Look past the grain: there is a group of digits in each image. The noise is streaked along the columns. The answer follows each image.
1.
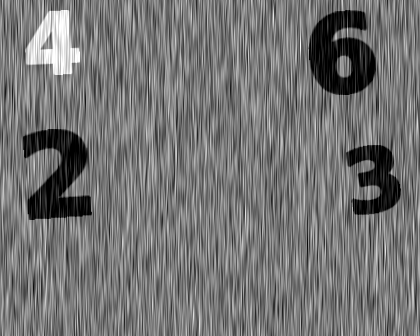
top left: light 4; top right: dark 6; middle left: dark 2; middle right: dark 3
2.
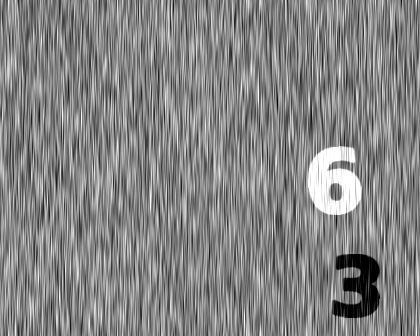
middle right: light 6; bottom right: dark 3
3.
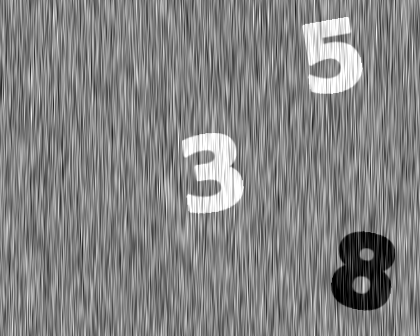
top right: light 5; centre: light 3; bottom right: dark 8
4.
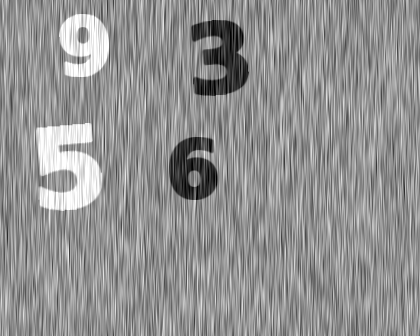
top left: light 9; top middle: dark 3; middle left: light 5; centre: dark 6
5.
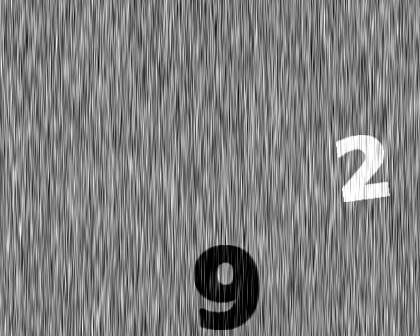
middle right: light 2; bottom middle: dark 9
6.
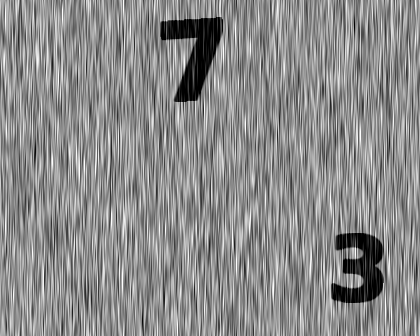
top middle: dark 7; bottom right: dark 3
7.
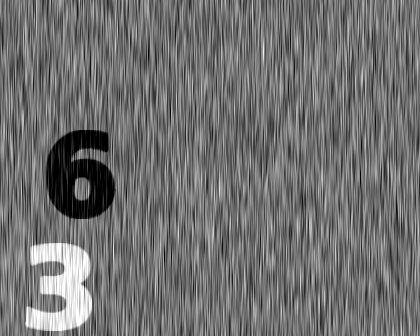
middle left: dark 6; bottom left: light 3
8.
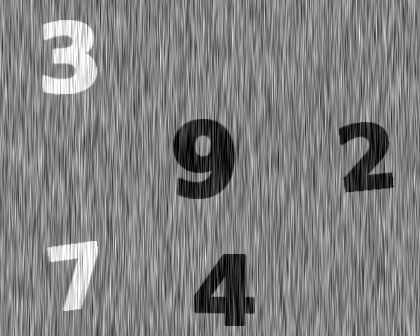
top left: light 3; centre: dark 9; middle right: dark 2; bottom left: light 7; bottom middle: dark 4
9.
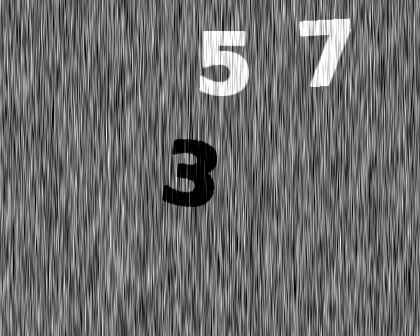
top middle: light 5; top right: light 7; centre: dark 3
